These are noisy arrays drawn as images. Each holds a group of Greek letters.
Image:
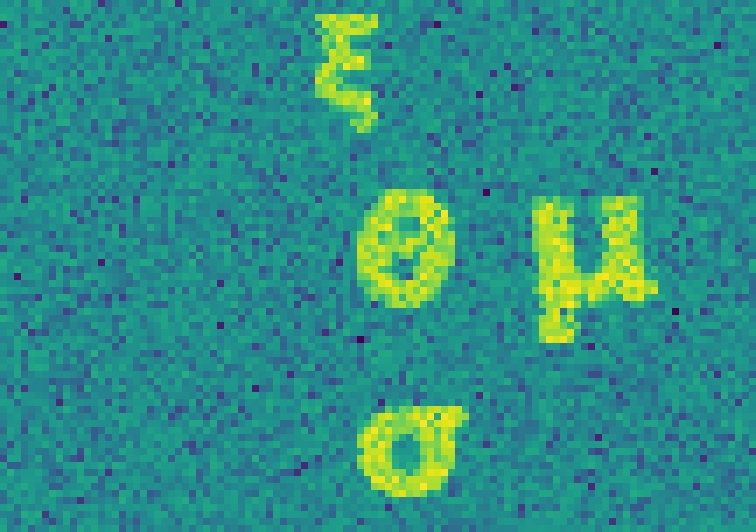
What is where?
top middle: light xi; centre: light theta; middle right: light mu; bottom middle: light sigma
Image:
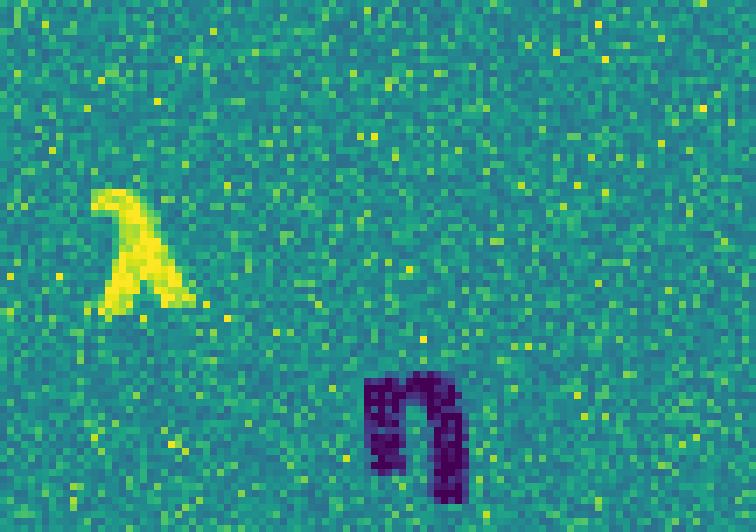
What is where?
middle left: light lambda; bottom middle: dark eta
